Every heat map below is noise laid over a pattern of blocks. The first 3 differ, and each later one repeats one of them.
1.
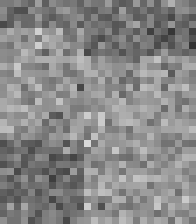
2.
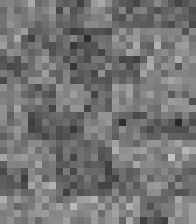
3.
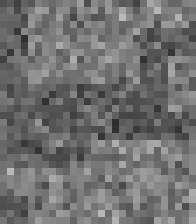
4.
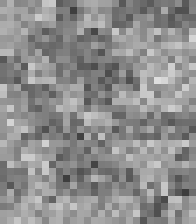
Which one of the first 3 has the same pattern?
2
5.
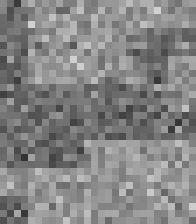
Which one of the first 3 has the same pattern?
3
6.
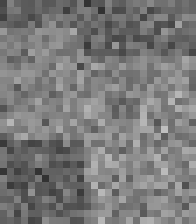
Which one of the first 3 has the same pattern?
1
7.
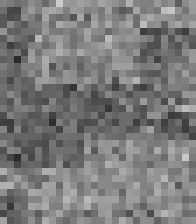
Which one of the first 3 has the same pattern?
3
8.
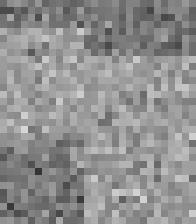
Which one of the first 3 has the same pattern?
1
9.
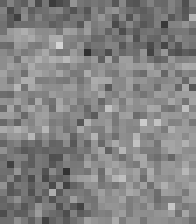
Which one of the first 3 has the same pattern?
1
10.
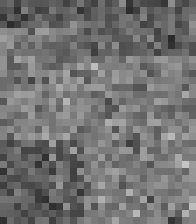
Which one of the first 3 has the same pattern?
1
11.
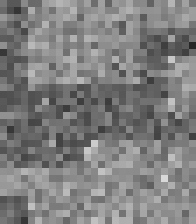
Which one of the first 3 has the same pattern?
3
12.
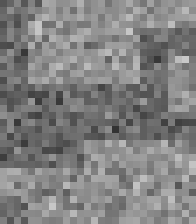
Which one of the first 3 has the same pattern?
3
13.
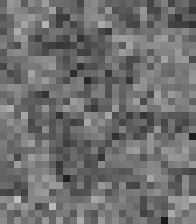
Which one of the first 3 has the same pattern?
2
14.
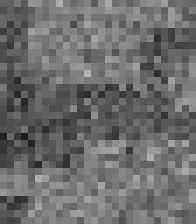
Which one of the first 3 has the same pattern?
3
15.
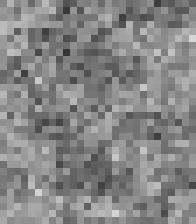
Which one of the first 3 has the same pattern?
2
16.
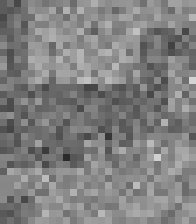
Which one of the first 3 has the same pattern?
3
